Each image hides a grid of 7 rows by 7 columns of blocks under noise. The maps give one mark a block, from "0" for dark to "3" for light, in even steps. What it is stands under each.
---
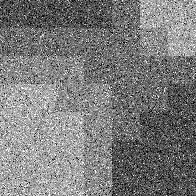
0 0 0 0 1 3 3
1 1 1 1 1 2 3
2 2 2 1 1 1 1
3 3 2 2 1 1 0
3 3 3 2 1 0 0
3 3 3 2 0 0 0
3 3 3 2 0 0 0
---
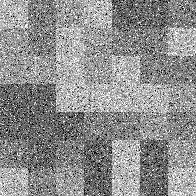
3 1 2 3 0 0 1
2 1 3 2 1 1 3
2 2 3 2 3 1 1
0 0 3 3 3 3 2
0 0 0 1 1 2 1
1 0 1 0 3 0 2
3 1 2 0 3 0 3
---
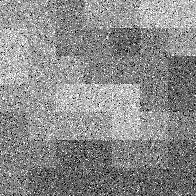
2 2 1 2 2 3 3
3 2 1 1 0 1 2
3 2 2 1 1 1 0
2 2 3 3 3 1 0
1 2 2 2 3 2 1
1 1 0 0 1 1 0
1 0 0 0 0 0 0
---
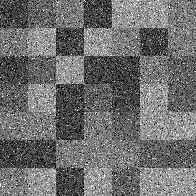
0 1 2 0 3 3 2
2 3 0 3 2 0 2
0 1 3 0 0 2 1
1 3 0 1 0 3 1
2 2 0 2 1 3 3
0 0 2 2 2 1 1
2 3 0 3 1 3 3
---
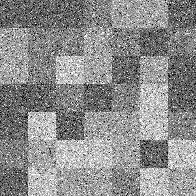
0 0 0 1 2 2 0
2 1 1 2 1 0 1
2 1 3 2 0 2 0
0 0 1 0 1 3 0
0 3 0 2 2 3 1
1 2 3 3 2 0 3
0 3 2 2 1 3 2
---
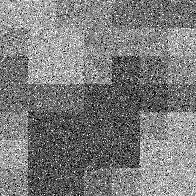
3 3 2 2 1 1 1
2 3 3 2 2 2 3
1 3 3 2 0 1 2
1 1 1 0 0 0 1
2 0 0 0 0 2 3
3 0 0 0 0 3 3
2 0 0 1 2 3 3
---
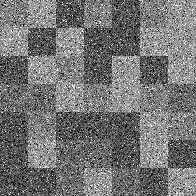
2 3 0 2 0 2 3
3 0 3 0 0 3 3
0 3 2 0 3 0 3
1 1 3 2 3 2 1
0 2 0 0 0 3 2
0 3 1 1 0 3 0
0 0 1 3 1 0 3
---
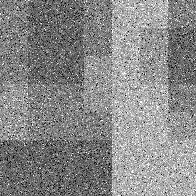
1 0 0 1 3 3 1
1 0 0 1 3 2 0
1 0 0 2 3 2 0
2 1 1 2 3 3 1
2 1 1 1 3 3 2
0 0 0 0 3 3 3
0 0 0 0 3 3 3
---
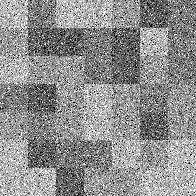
3 1 3 3 2 0 1
2 0 0 1 0 3 1
3 2 2 1 0 2 1
1 0 2 3 2 1 2
2 1 2 3 2 0 2
3 0 1 1 3 2 3
3 3 0 2 2 3 3
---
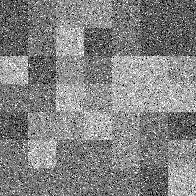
0 1 2 2 1 0 0
0 1 3 0 1 0 0
3 0 2 1 3 3 2
1 1 3 2 3 3 3
0 2 2 3 2 1 0
1 3 1 1 2 1 2
1 1 1 1 1 0 3
